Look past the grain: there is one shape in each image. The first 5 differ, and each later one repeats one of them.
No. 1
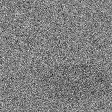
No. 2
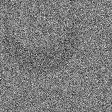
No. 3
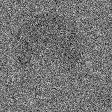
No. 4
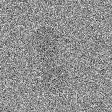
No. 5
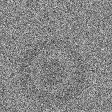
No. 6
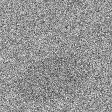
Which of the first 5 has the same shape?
1
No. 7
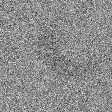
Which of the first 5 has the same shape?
2
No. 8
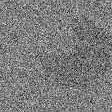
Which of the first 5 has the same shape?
3
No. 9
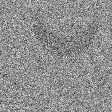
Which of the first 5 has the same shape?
2
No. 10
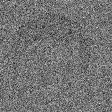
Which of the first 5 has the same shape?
2
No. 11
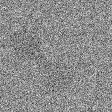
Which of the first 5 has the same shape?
4
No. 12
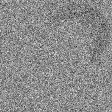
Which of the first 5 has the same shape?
2
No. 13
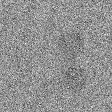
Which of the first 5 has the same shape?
4
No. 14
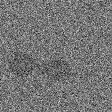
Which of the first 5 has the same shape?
4
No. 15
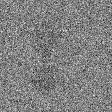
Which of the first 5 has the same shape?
4
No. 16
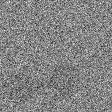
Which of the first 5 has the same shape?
4
